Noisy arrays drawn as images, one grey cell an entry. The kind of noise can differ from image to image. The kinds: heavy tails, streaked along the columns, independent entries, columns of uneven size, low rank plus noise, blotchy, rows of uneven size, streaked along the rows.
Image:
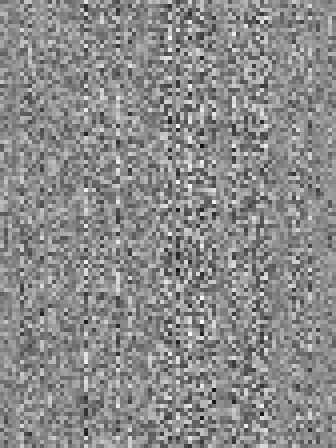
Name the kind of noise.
columns of uneven size
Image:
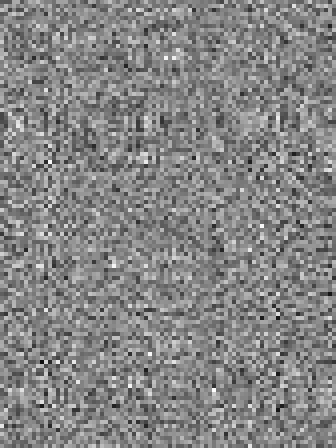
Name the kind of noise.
low rank plus noise
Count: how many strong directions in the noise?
three or four
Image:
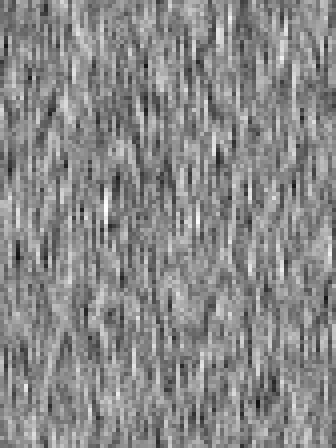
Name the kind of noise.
streaked along the columns
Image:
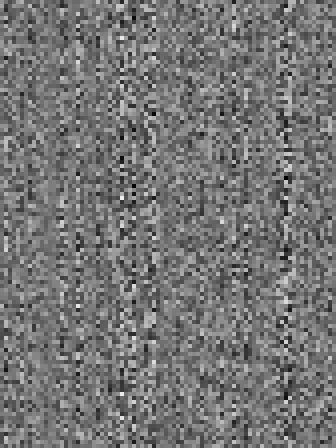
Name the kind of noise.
columns of uneven size
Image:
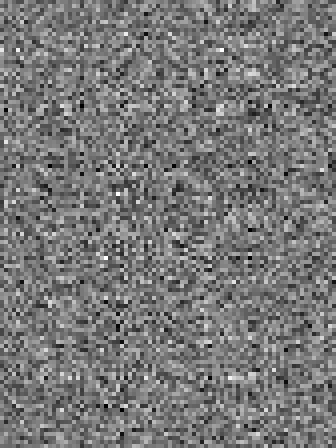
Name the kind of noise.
low rank plus noise
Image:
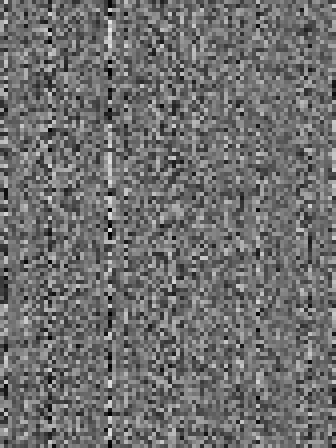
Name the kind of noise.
columns of uneven size
